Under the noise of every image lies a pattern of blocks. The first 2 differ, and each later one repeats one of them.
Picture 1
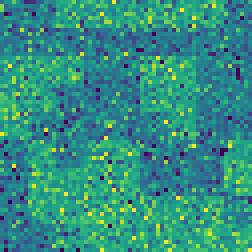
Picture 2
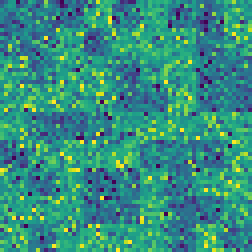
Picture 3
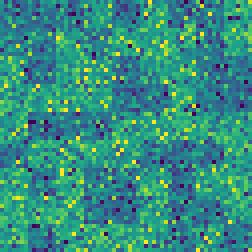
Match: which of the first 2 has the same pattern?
2
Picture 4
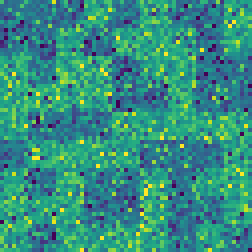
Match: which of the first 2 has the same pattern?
2
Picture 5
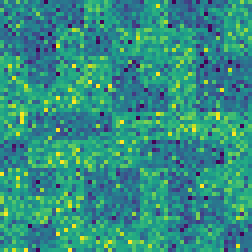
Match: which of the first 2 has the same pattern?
2
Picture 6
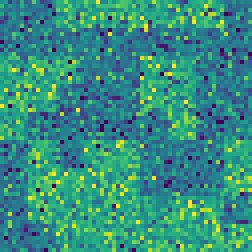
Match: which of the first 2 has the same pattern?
1
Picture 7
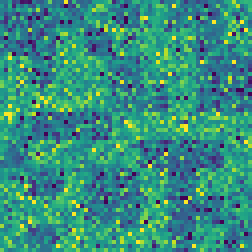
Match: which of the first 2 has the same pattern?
2
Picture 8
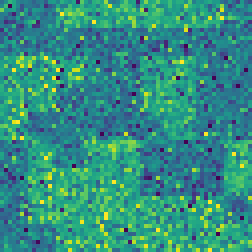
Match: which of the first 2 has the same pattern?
1
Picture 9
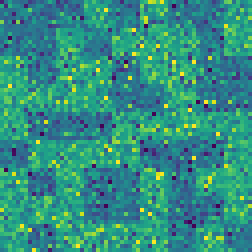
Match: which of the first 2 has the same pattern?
2
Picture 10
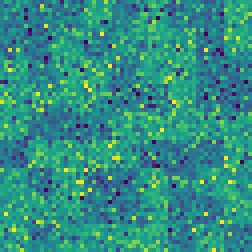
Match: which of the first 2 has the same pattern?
2
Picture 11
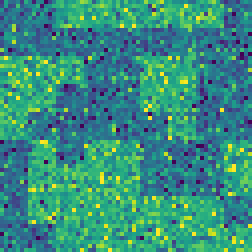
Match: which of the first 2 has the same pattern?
1
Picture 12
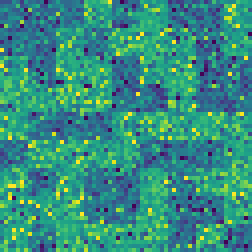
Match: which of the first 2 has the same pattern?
2
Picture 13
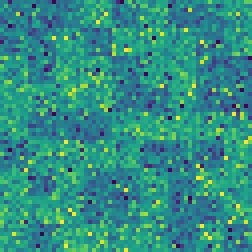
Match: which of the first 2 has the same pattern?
2
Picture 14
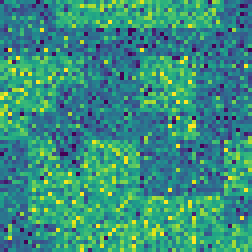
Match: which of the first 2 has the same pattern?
1
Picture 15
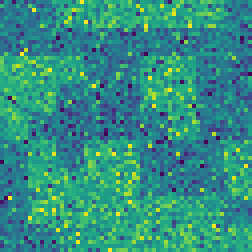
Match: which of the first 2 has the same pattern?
1
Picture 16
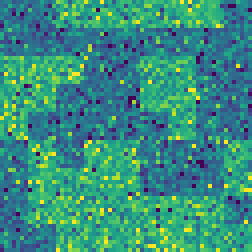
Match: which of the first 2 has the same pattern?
1
